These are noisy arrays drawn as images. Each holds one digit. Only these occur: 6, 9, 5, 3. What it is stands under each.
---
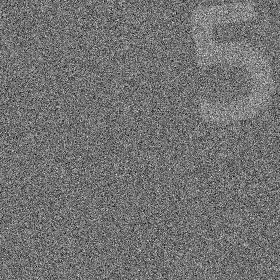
light 5, top right
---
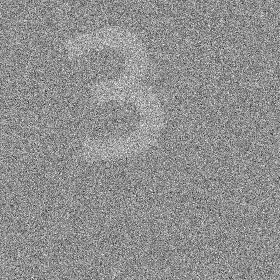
light 3
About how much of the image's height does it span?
half
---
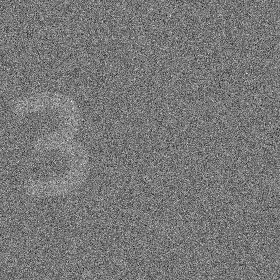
light 3, middle left
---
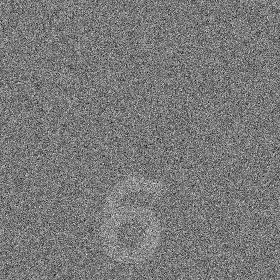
light 6, bottom middle
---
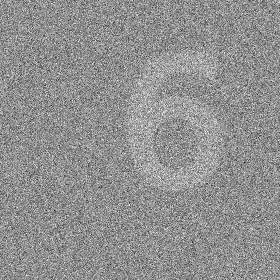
light 6
